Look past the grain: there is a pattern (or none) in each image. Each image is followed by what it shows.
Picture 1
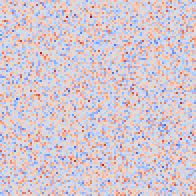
only noise
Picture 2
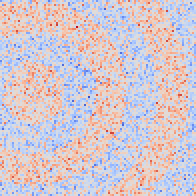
rings round one point
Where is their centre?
middle left
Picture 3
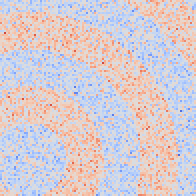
rings round one point
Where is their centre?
bottom left
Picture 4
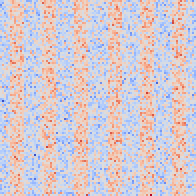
vertical stripes
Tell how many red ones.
6
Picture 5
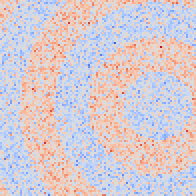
rings round one point
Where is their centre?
middle right
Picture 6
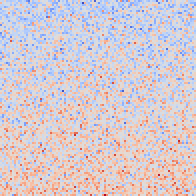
a smooth slope
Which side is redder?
bottom
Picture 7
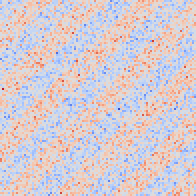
diagonal stripes
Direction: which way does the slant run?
bottom left to top right
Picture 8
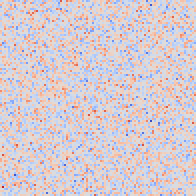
only noise
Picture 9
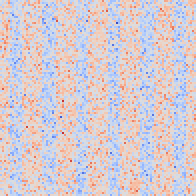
vertical stripes
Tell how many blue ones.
6
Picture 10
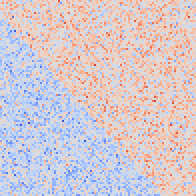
a sharp edge
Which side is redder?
top right
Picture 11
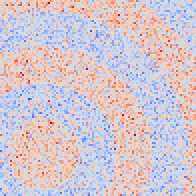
rings round one point
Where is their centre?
bottom left
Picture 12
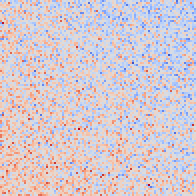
a smooth slope
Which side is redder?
bottom left
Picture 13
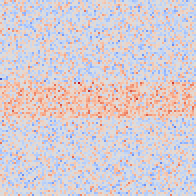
one horizontal stripe
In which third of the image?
middle
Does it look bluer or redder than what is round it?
redder
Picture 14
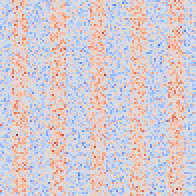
vertical stripes
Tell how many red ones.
5
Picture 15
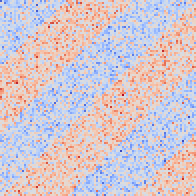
diagonal stripes
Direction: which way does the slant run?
bottom left to top right
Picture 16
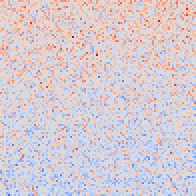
a smooth slope
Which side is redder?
top
